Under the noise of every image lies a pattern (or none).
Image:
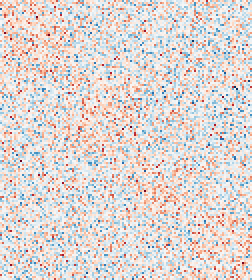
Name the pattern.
blocks along the diagonal
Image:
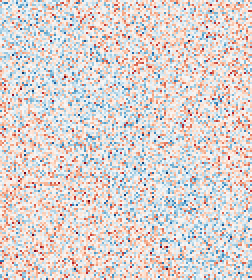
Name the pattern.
a diagonal band
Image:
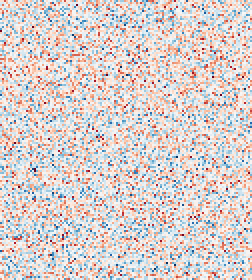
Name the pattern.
bands of rows
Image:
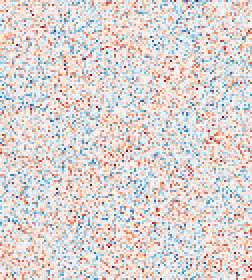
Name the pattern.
a checkerboard
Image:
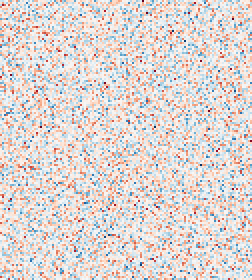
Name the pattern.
only noise
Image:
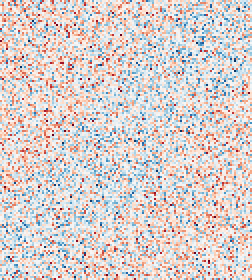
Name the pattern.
a diagonal band
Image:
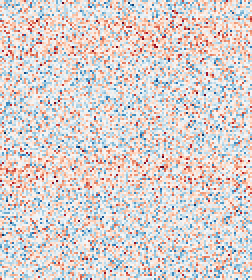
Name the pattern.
bands of rows
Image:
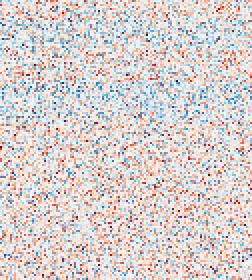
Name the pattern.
bands of rows
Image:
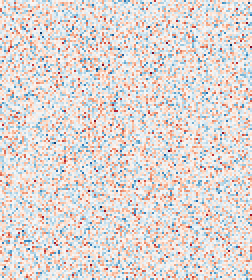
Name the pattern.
only noise
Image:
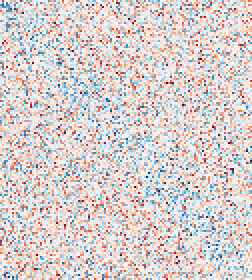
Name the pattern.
a diagonal band
